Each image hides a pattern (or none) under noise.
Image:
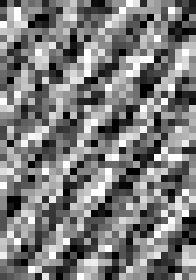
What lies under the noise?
diagonal stripes
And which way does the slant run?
bottom left to top right
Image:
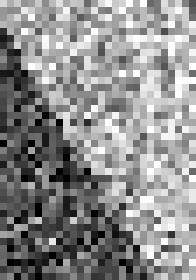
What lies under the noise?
a sharp edge
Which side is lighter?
top right
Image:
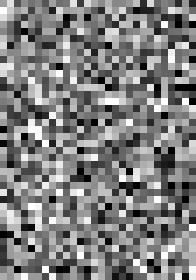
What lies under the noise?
only noise
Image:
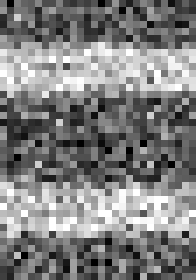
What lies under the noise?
horizontal stripes
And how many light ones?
2
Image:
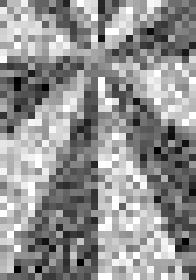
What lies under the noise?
spokes from one point
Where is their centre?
top middle
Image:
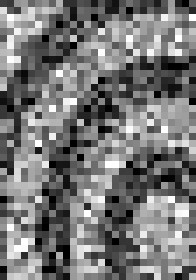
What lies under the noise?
rings round one point
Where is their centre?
bottom right
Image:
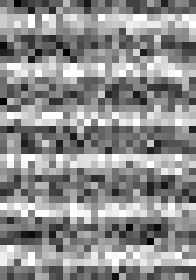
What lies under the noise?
horizontal stripes
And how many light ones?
6
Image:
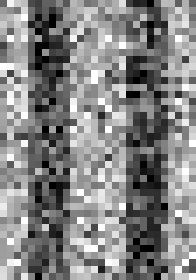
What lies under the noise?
vertical stripes
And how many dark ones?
2
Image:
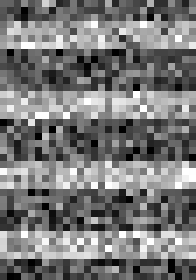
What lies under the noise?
horizontal stripes
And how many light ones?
4
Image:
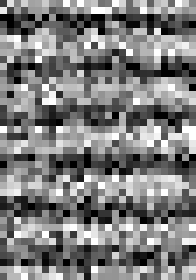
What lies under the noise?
horizontal stripes
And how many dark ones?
6
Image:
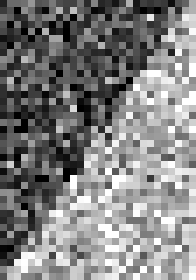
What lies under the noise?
a sharp edge
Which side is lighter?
bottom right
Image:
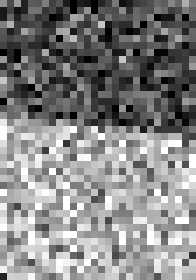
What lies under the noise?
a sharp edge
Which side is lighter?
bottom
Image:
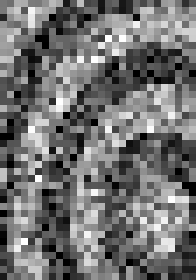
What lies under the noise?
rings round one point
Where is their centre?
bottom right
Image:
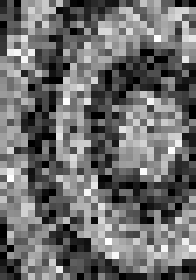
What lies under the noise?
rings round one point
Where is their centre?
middle right
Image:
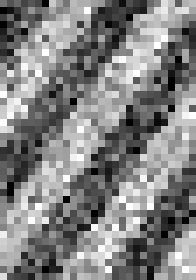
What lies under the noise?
diagonal stripes
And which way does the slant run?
bottom left to top right
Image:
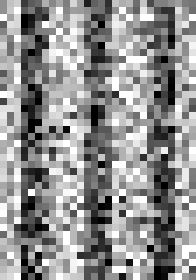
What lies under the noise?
vertical stripes
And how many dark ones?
3
